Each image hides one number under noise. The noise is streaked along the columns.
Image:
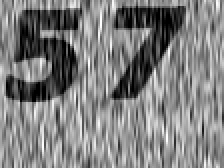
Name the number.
57
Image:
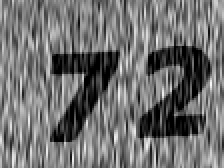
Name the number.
72
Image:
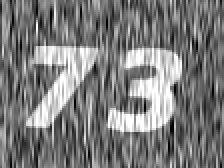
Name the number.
73
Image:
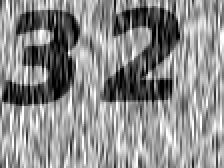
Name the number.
32
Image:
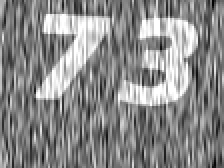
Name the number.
73
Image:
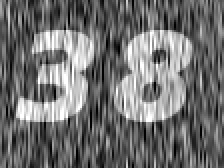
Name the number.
38
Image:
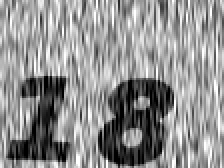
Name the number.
18
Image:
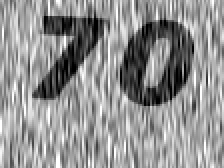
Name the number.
70
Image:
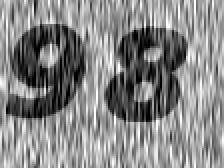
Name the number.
98
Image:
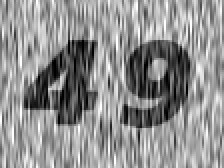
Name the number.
49
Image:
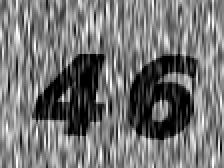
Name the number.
46
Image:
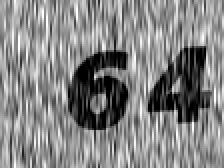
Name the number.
64
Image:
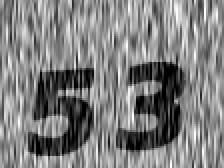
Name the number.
53
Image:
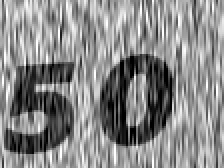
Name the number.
50
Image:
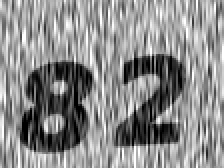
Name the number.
82
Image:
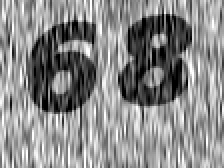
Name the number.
68
